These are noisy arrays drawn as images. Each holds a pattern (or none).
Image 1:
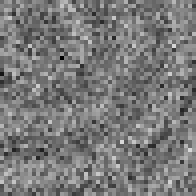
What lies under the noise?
rings round one point
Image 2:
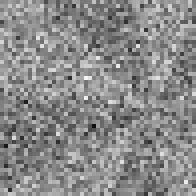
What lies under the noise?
spokes from one point
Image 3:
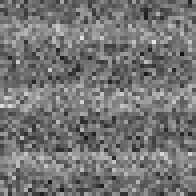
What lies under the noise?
horizontal stripes
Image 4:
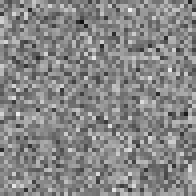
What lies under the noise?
only noise
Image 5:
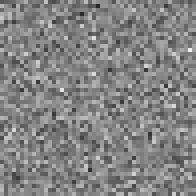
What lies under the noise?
only noise
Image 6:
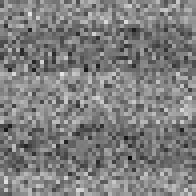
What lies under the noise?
horizontal stripes
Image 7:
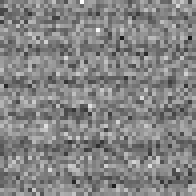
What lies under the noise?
horizontal stripes
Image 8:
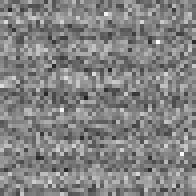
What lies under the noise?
horizontal stripes
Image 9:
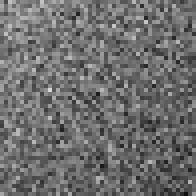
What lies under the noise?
a smooth slope
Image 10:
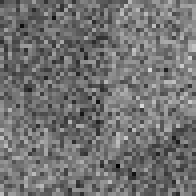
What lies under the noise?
spokes from one point
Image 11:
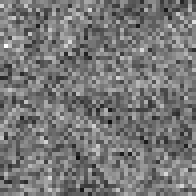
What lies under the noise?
spokes from one point
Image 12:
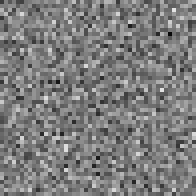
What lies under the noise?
only noise
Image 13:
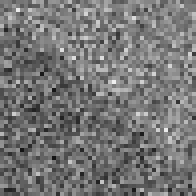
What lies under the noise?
a sharp edge
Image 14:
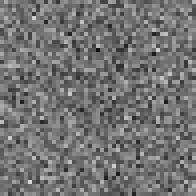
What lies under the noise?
only noise
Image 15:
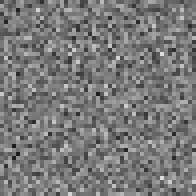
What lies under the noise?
only noise
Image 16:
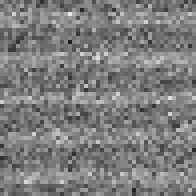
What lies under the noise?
horizontal stripes
